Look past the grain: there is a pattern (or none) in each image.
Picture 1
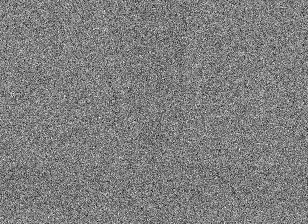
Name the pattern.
bands of rows crossing bands of columns
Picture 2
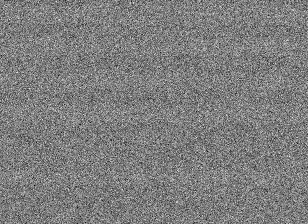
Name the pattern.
bands of rows
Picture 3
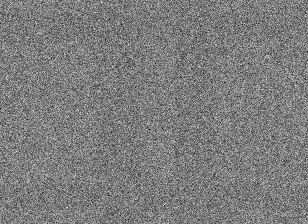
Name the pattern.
bands of rows crossing bands of columns
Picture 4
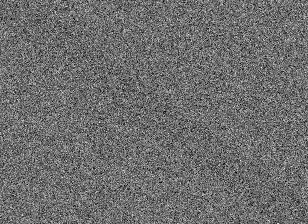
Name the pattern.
a diagonal band
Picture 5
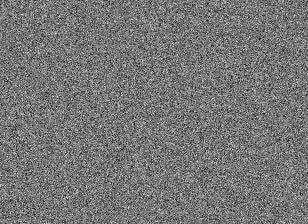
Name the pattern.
only noise
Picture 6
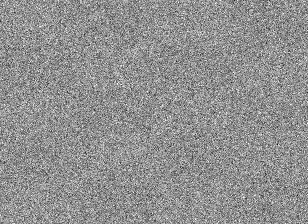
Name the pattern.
a checkerboard
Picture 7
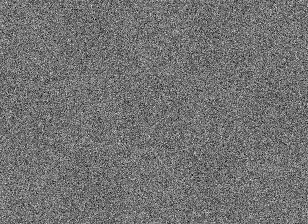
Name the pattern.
a checkerboard
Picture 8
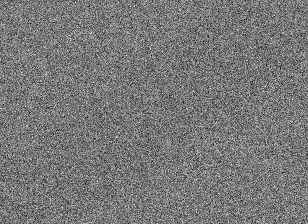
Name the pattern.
a diagonal band
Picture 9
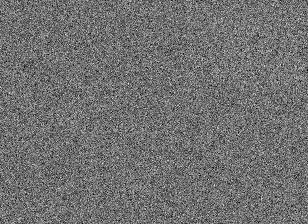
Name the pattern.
one block
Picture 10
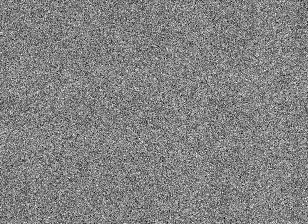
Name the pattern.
bands of rows crossing bands of columns
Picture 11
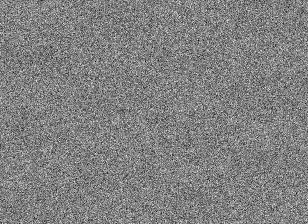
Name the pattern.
a checkerboard
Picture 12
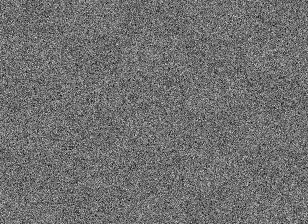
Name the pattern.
a checkerboard
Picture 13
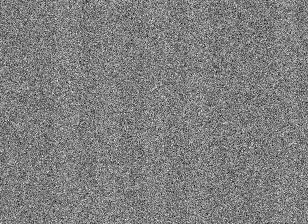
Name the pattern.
bands of columns
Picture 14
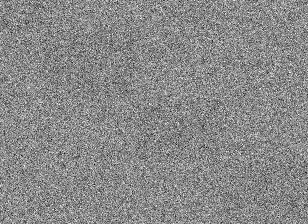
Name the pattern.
blocks along the diagonal
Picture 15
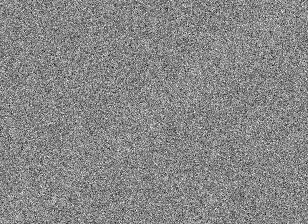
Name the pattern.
a diagonal band
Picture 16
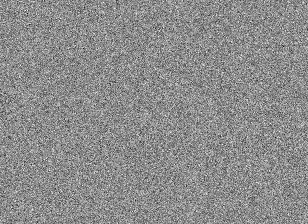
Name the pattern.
only noise
